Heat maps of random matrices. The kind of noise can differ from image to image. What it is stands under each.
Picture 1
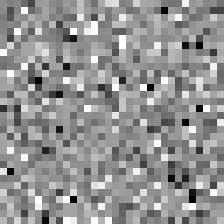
heavy tails
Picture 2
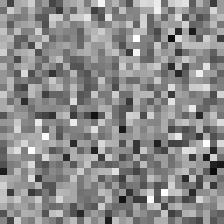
independent entries
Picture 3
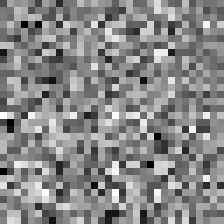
low rank plus noise
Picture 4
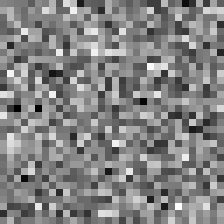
independent entries
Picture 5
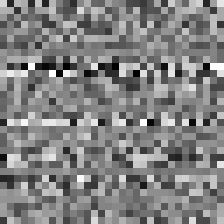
rows of uneven size
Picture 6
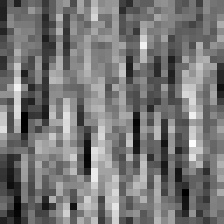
streaked along the columns
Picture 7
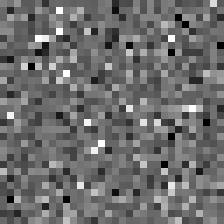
heavy tails
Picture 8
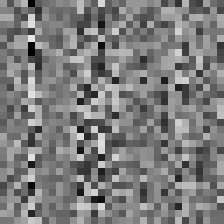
columns of uneven size
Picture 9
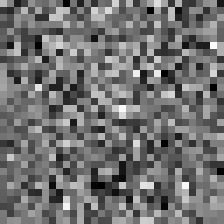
low rank plus noise
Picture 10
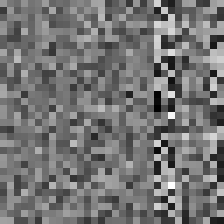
columns of uneven size
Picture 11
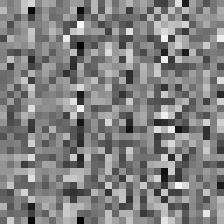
columns of uneven size
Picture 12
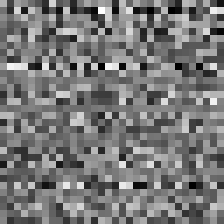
rows of uneven size
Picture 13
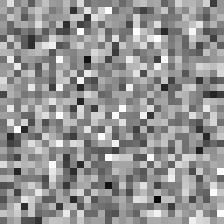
independent entries
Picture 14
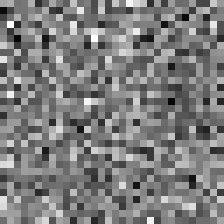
low rank plus noise
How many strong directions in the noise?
five to eight
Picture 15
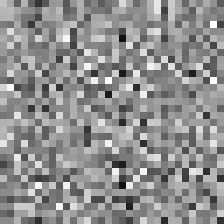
low rank plus noise
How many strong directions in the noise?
five to eight
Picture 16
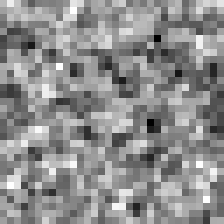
blotchy
